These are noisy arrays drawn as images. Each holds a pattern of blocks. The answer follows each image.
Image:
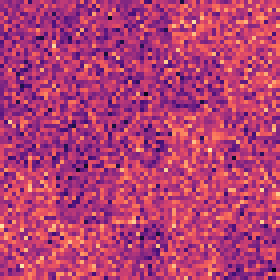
mirrored about the diagonal from the top left
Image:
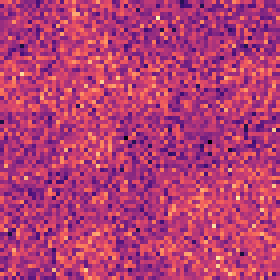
mirrored about the diagonal from the top left
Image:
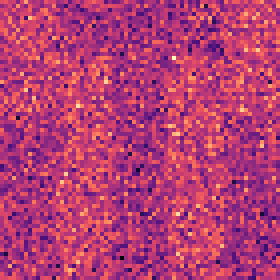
left and right mirror each other
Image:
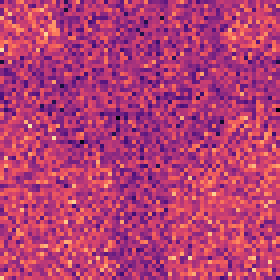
left and right mirror each other
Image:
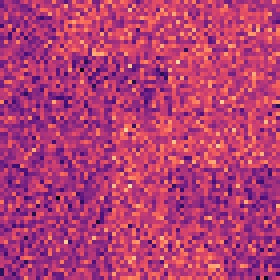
no symmetry
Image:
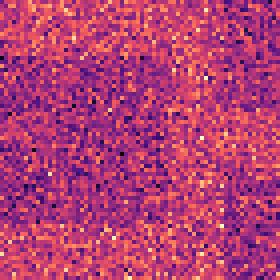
top and bottom mirror each other
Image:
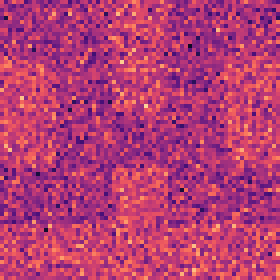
left and right mirror each other
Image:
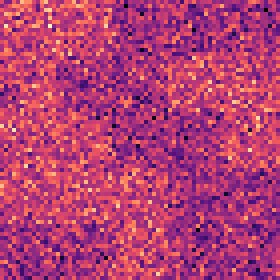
no symmetry
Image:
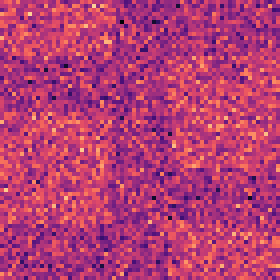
the same after a half turn
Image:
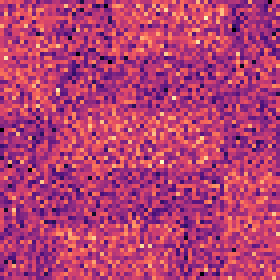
the same after a half turn
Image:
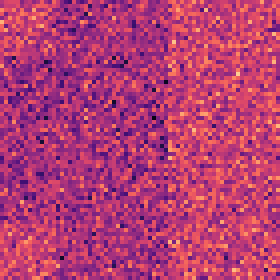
top and bottom mirror each other
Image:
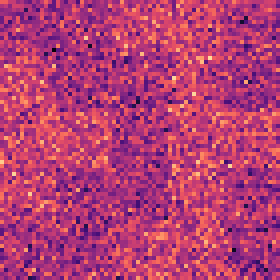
top and bottom mirror each other
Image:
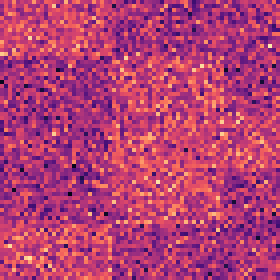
top and bottom mirror each other
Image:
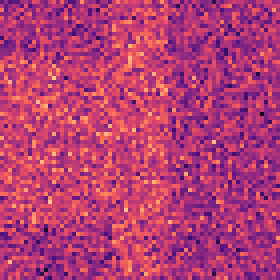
top and bottom mirror each other
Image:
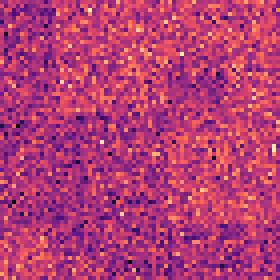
mirrored about the diagonal from the bottom left
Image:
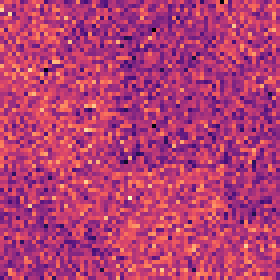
mirrored about the diagonal from the bottom left
